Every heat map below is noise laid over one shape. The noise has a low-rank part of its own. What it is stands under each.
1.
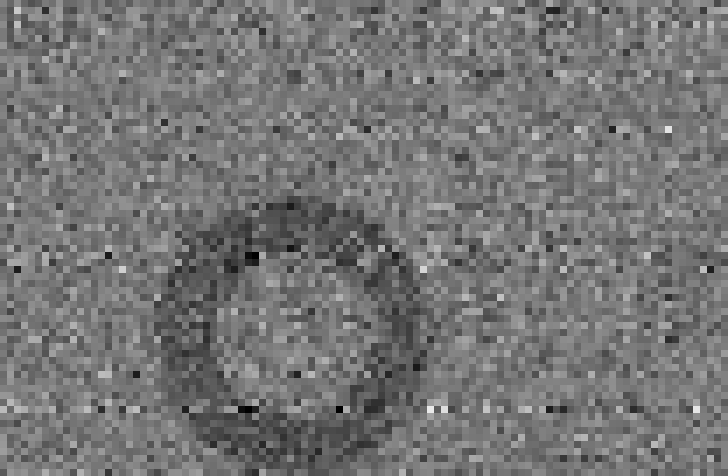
ring
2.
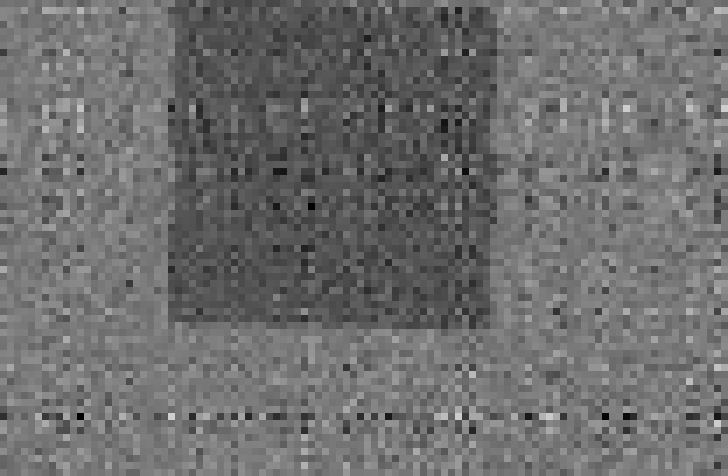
square
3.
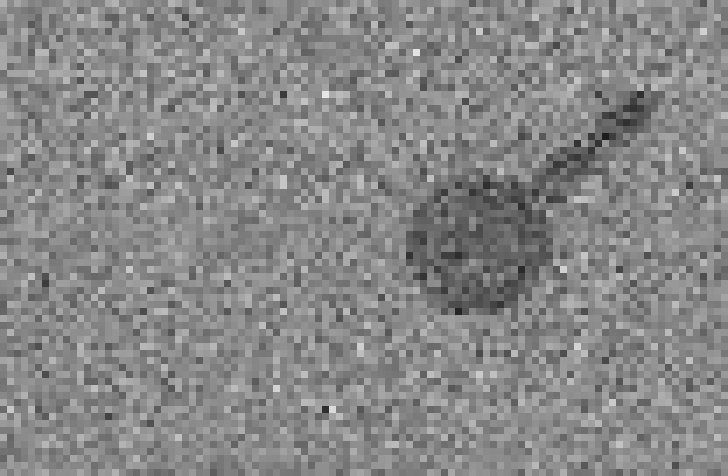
lollipop
